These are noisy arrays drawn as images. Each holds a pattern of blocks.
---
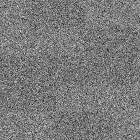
the same after a half turn
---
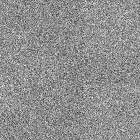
top and bottom mirror each other
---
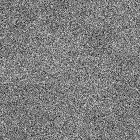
mirrored about the diagonal from the bottom left
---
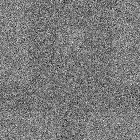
left and right mirror each other
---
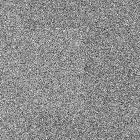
top and bottom mirror each other
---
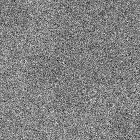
mirrored about the diagonal from the bottom left
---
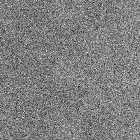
top and bottom mirror each other
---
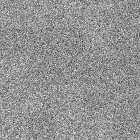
no symmetry
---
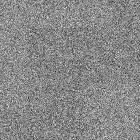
mirrored about the diagonal from the top left
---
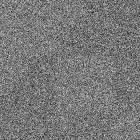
mirrored about the diagonal from the top left
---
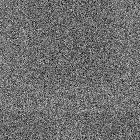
left and right mirror each other
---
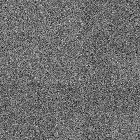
mirrored about the diagonal from the top left
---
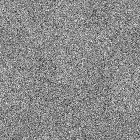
left and right mirror each other
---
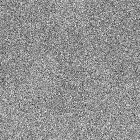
left and right mirror each other
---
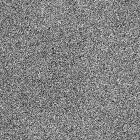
top and bottom mirror each other
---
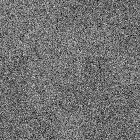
mirrored about the diagonal from the top left
